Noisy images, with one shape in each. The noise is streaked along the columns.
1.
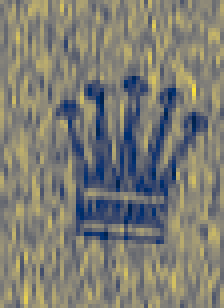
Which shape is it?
chess queen
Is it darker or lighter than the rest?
darker
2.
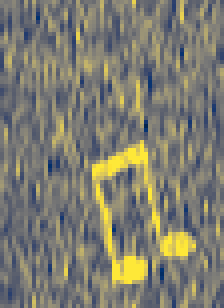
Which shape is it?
pair of musical notes
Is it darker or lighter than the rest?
lighter
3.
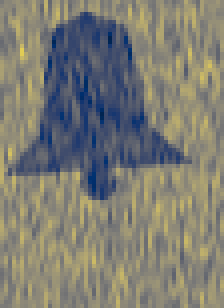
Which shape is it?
bell
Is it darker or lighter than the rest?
darker
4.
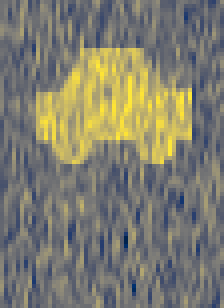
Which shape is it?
car
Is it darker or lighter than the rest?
lighter
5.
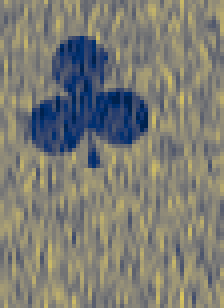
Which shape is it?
club
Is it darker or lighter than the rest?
darker
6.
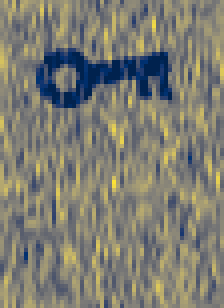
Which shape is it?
key
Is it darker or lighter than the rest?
darker
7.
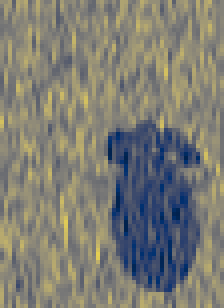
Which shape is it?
footprint
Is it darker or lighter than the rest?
darker
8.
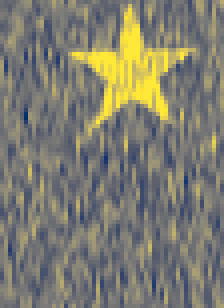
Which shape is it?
star
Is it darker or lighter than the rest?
lighter
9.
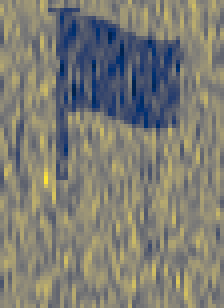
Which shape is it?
flag
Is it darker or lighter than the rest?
darker
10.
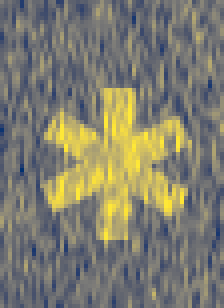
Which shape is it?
asterisk
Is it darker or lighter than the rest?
lighter
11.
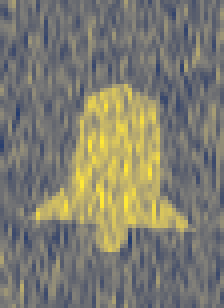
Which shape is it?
bell
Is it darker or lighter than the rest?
lighter
